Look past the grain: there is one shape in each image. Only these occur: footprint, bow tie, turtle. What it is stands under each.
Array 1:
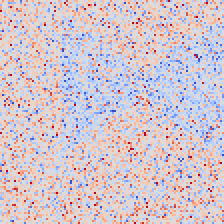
bow tie
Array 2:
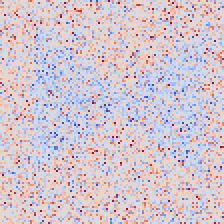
bow tie
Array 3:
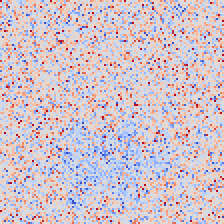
turtle
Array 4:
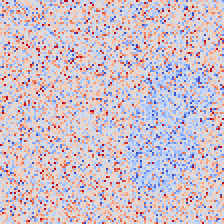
footprint
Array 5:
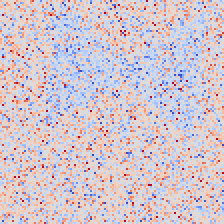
bow tie
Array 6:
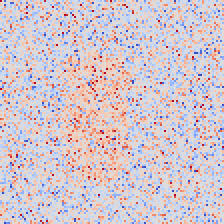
footprint
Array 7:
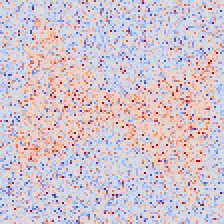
bow tie
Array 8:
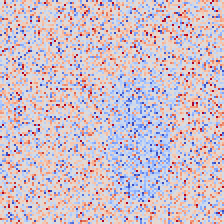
footprint
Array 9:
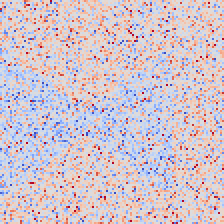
bow tie
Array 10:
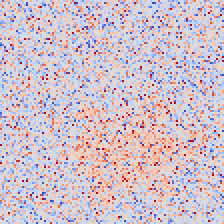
turtle
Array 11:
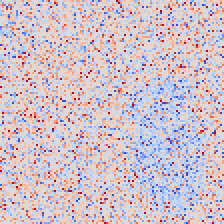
footprint
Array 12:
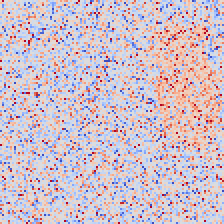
footprint
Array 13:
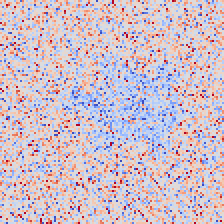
turtle
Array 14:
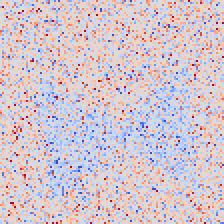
bow tie
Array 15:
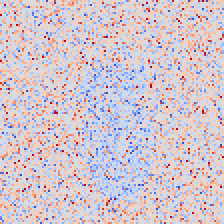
footprint
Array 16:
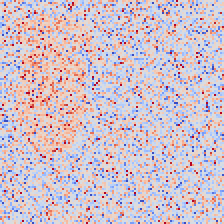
footprint
